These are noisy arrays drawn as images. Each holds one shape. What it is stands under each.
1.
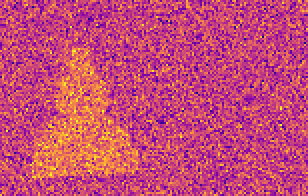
chess pawn
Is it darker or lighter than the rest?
lighter
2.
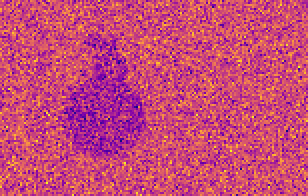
pear
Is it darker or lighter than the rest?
darker
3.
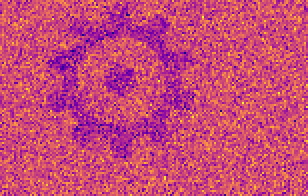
gear
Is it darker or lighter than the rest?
darker
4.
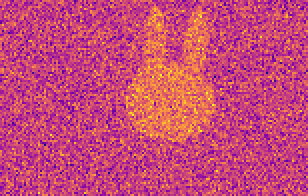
rabbit's head
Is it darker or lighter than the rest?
lighter
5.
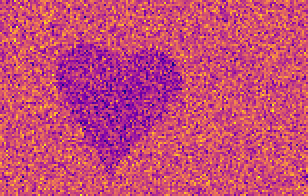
heart
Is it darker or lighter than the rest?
darker
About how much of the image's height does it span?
two thirds
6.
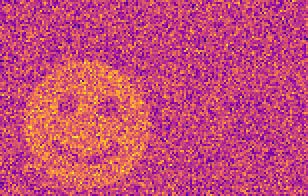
smiling face
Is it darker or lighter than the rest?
lighter
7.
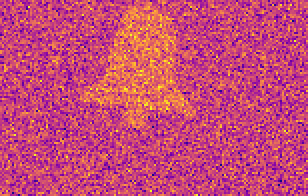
bell
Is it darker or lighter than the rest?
lighter
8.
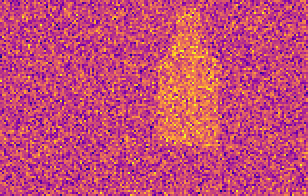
bottle
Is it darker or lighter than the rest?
lighter
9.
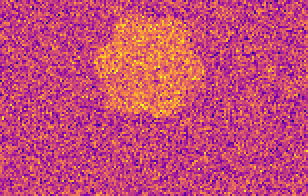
flower
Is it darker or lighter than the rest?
lighter
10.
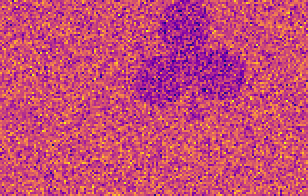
club
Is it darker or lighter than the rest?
darker
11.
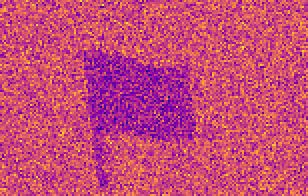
flag
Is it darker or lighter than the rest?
darker
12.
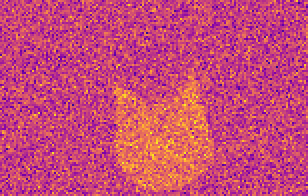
cat's head
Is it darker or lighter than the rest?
lighter
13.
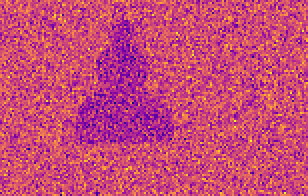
chess pawn
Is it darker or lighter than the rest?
darker
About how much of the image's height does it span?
two thirds
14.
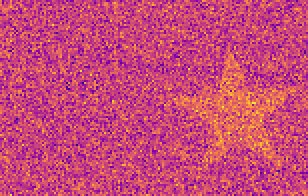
star
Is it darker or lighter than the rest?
lighter
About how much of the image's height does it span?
two thirds
